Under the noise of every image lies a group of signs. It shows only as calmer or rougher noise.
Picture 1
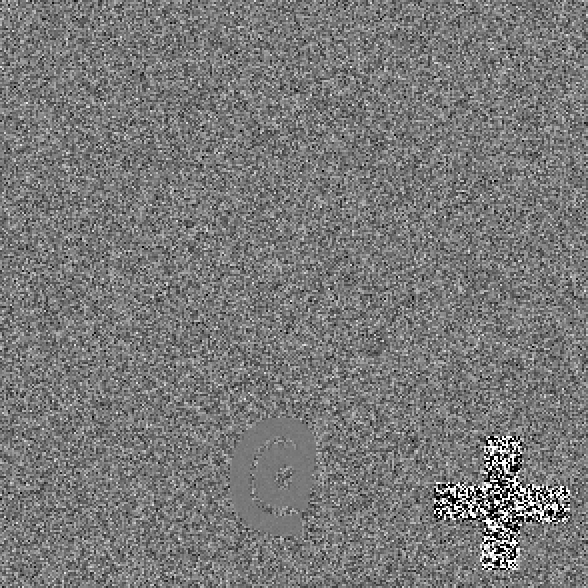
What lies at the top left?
nothing
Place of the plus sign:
bottom right
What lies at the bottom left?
nothing
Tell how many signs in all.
2
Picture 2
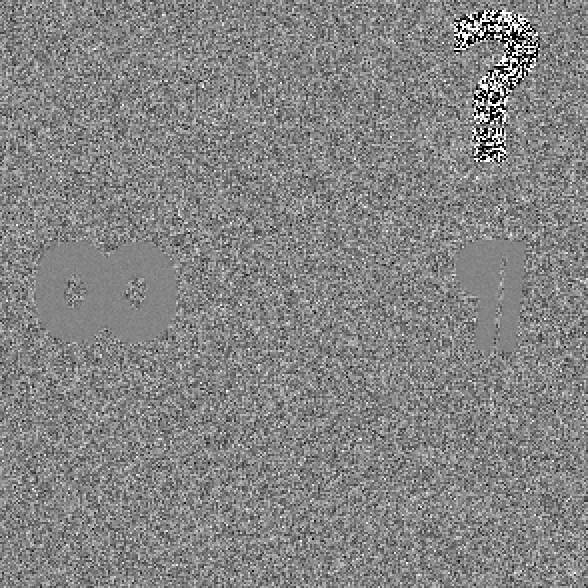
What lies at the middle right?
pilcrow
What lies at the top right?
question mark
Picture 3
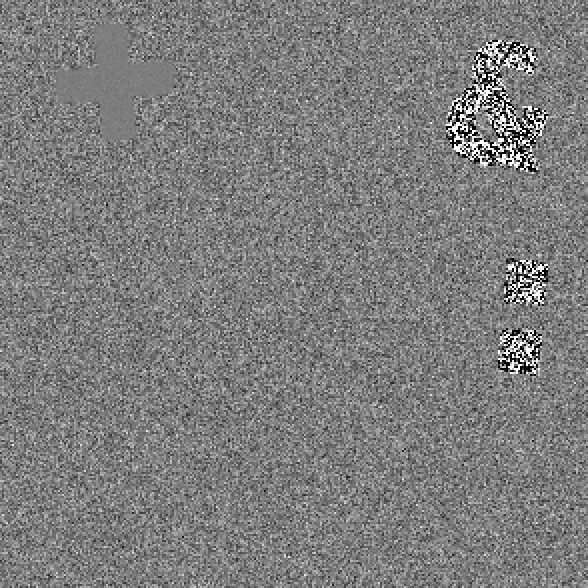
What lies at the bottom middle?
nothing
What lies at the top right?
ampersand
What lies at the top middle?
nothing
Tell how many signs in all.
3
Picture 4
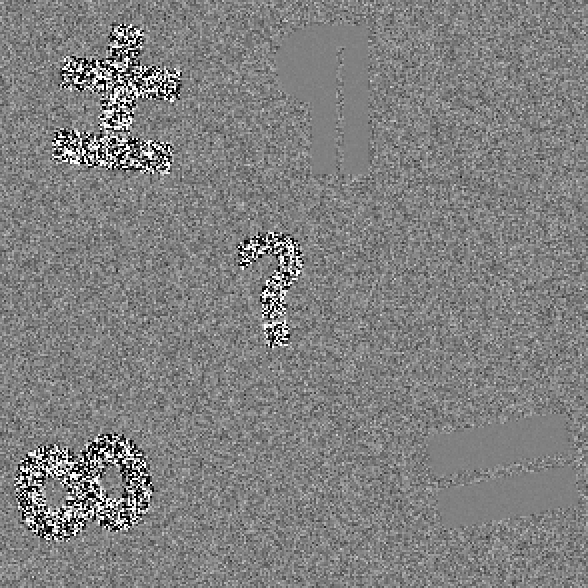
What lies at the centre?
question mark
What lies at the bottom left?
infinity sign
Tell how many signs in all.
5
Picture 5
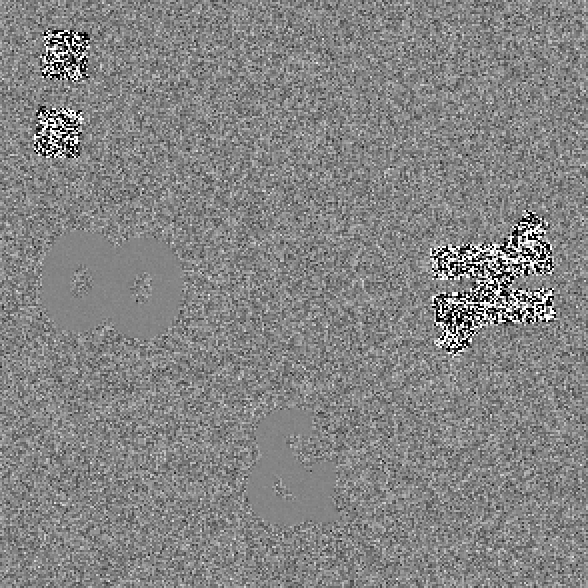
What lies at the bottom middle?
ampersand
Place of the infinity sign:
middle left
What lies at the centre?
nothing
